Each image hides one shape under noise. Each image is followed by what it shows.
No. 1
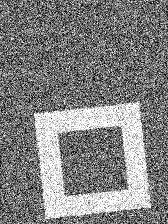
square frame
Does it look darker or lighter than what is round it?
lighter
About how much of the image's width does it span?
two thirds
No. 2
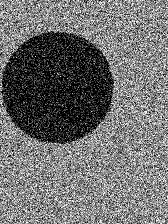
disc
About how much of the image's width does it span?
two thirds
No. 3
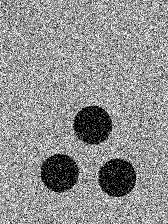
three dots
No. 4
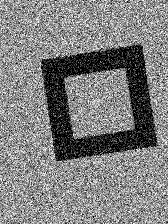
square frame
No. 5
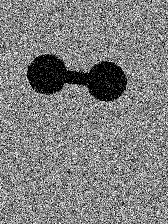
dumbbell
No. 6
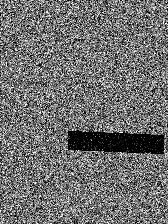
bar
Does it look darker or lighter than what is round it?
darker
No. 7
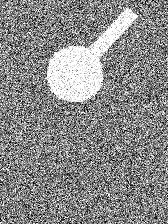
lollipop
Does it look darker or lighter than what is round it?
lighter
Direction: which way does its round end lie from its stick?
down and left
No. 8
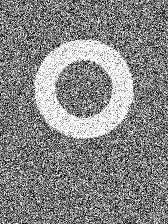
ring
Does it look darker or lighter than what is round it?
lighter
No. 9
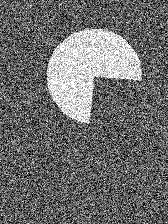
disc with a wedge cut out
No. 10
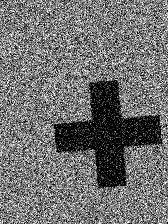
cross
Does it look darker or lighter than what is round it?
darker
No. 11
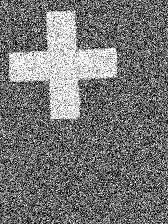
cross
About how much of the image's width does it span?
two thirds
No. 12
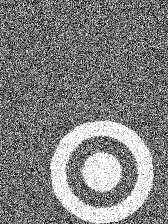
bullseye
